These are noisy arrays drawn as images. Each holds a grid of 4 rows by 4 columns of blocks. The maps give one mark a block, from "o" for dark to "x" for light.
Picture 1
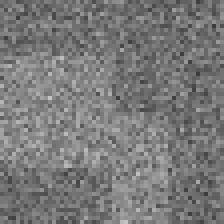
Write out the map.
o o o o
x x o o
x x x o
o o x o
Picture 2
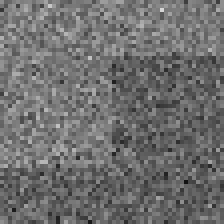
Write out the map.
x x x x
x x o o
x x o o
o o o o
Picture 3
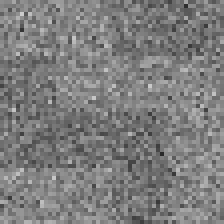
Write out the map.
x x o o
o x x x
o o o x
x x o x
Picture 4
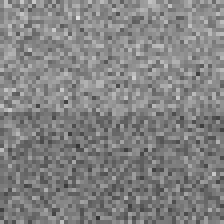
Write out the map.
x x x x
x x x x
o o o o
o o o o
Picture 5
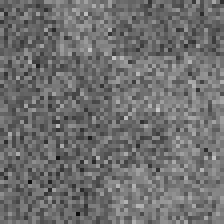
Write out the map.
o x o o
o o x x
o o o x
o o x x
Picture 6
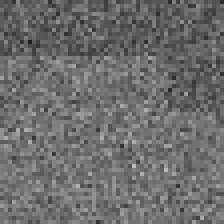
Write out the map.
o o o o
x x x o
x x x x
x x x x
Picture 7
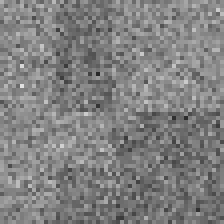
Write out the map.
x o x x
x o x x
x x o o
x o o o
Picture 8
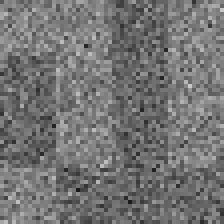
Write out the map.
x x o x
o x o x
o x o x
x o o o
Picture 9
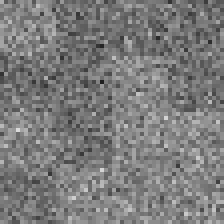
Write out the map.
x o o o
o o x o
x o x x
o x x x
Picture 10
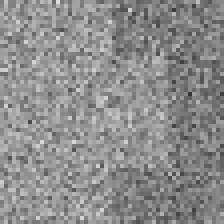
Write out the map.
x x o o
x x x o
x x x o
x x o o
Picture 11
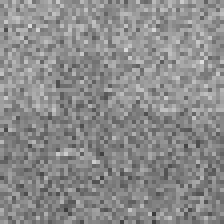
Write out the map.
x x x x
x o x x
o o o o
o o o o
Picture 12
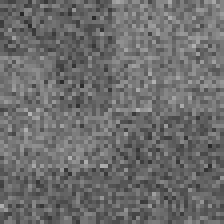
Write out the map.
o o x x
x o x x
x x o o
o o o o
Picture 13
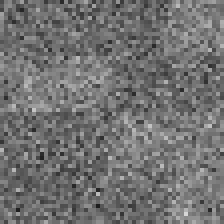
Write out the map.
o o o x
x x o o
o o x x
o o o x
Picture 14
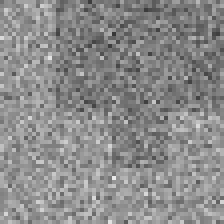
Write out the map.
x o o o
x o o o
x x o x
x x x x
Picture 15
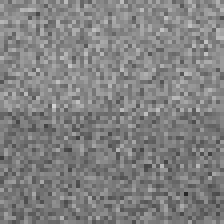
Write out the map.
x x x x
x x x x
o o o o
o o o o
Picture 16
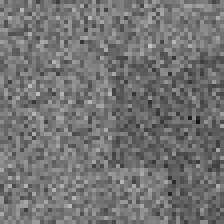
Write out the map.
x x x x
x x o o
x x o o
x x x o
